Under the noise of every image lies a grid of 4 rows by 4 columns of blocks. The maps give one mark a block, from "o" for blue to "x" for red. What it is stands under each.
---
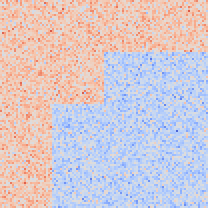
x x x x
x x o o
x o o o
x o o o
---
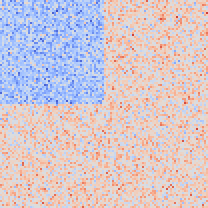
o o x x
o o x x
x x x x
x x x x
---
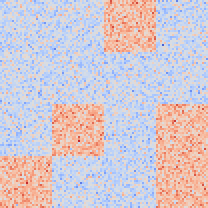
o o x o
o o o o
o x o x
x o o x
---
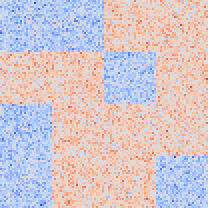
o o x x
x x o x
o x x x
o x x o
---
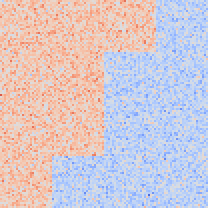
x x x o
x x o o
x x o o
x o o o
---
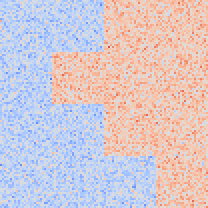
o o x x
o x x x
o o x x
o o o x
